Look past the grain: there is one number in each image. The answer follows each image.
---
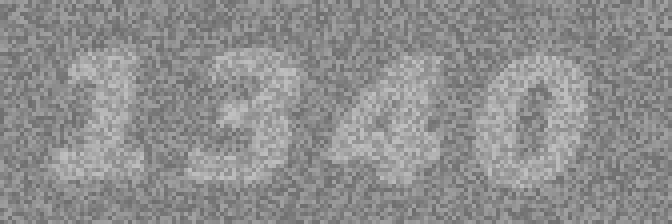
1340
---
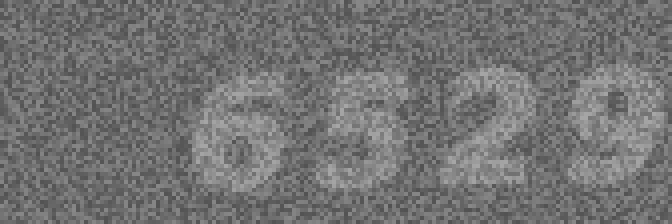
6529
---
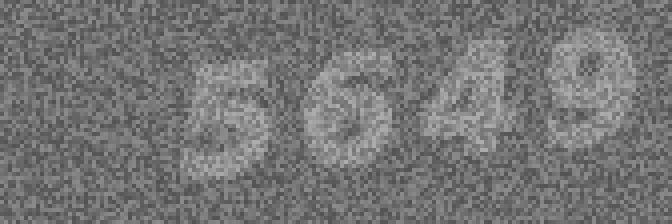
5649
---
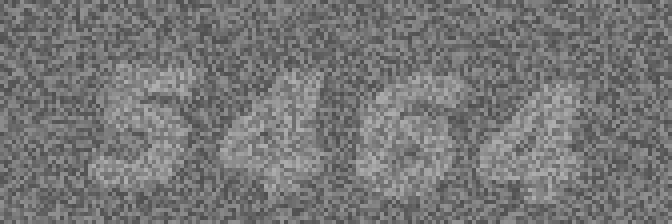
5464
